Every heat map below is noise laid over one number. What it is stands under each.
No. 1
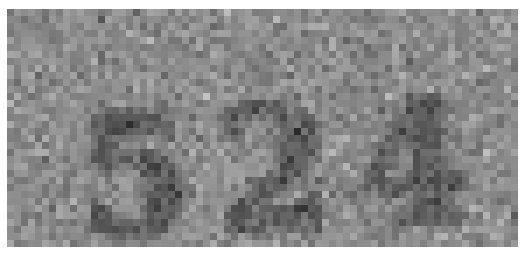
524
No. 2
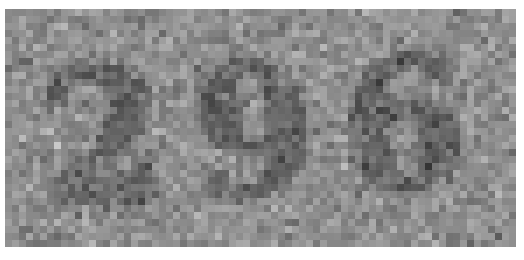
296
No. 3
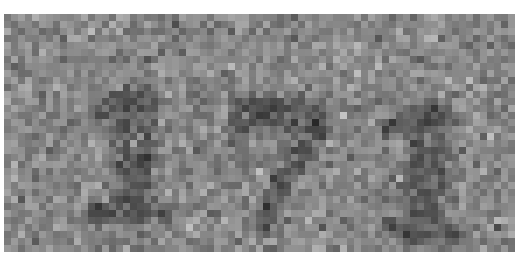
171
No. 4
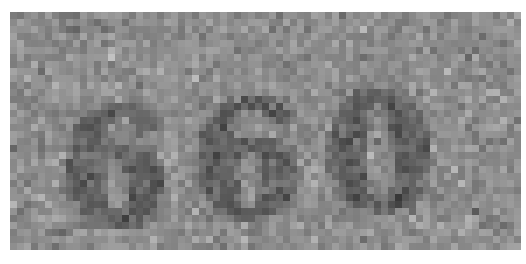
660
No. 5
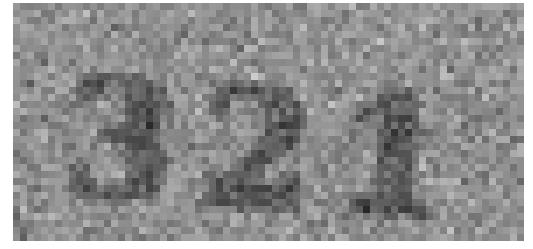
321
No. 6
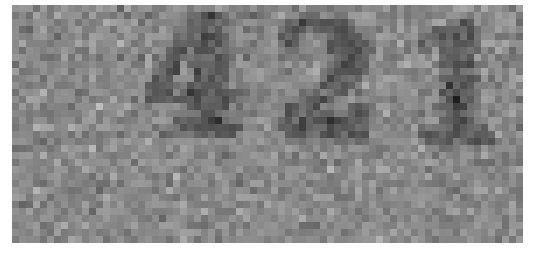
421
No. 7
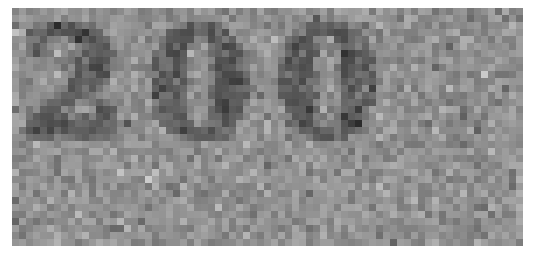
200
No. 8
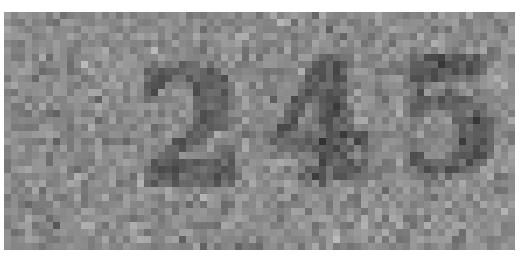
245
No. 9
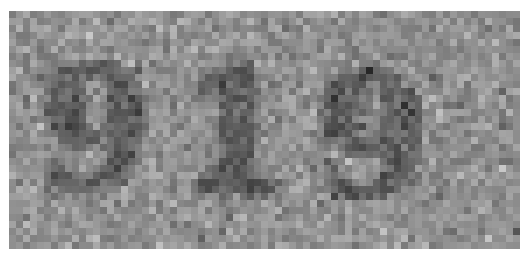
919
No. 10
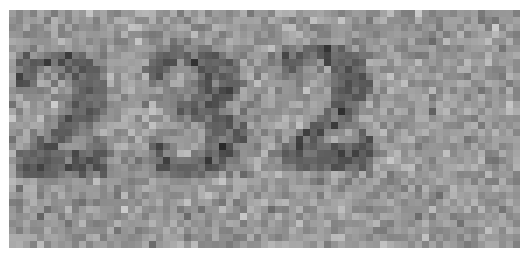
232
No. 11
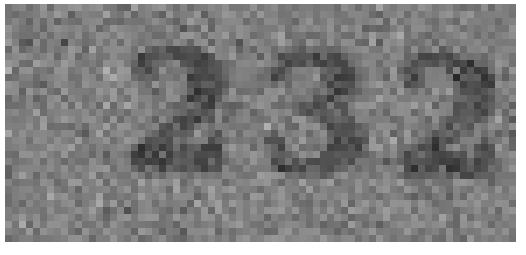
232
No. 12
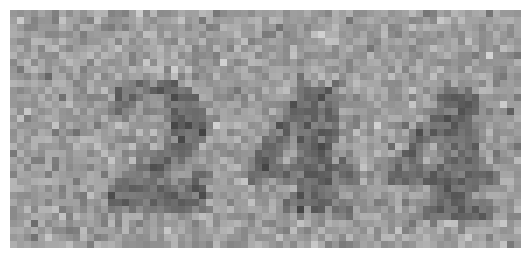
244
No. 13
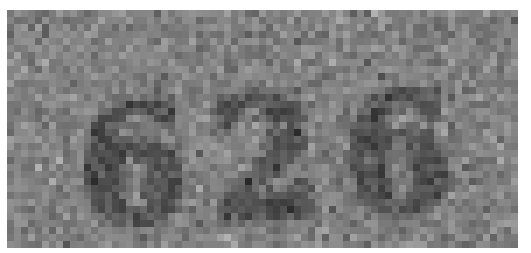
626
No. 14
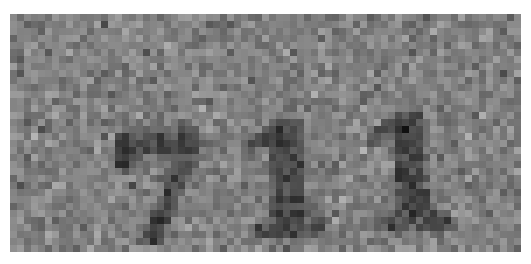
711
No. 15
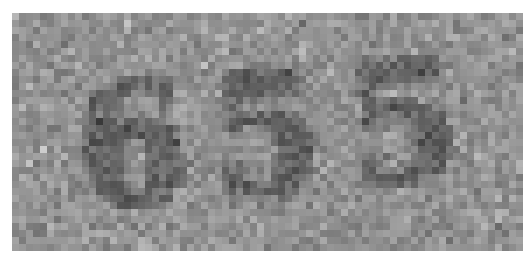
655
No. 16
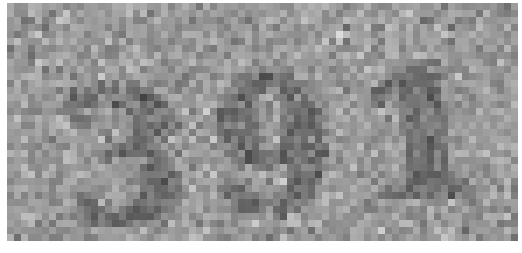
391
